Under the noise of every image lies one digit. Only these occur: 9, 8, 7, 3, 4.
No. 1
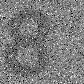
dark 8
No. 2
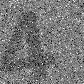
dark 4
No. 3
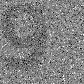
dark 9
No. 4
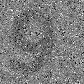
dark 9
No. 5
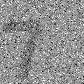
dark 7
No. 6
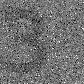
dark 3
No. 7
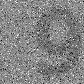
dark 9
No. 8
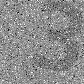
dark 3
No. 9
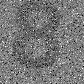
dark 8
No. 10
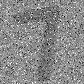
dark 7
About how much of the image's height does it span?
nearly all
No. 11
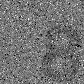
dark 8
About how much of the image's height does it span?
two thirds
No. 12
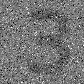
dark 3
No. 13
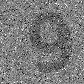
dark 9
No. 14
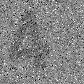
dark 4
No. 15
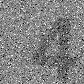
dark 4
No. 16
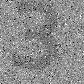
dark 3
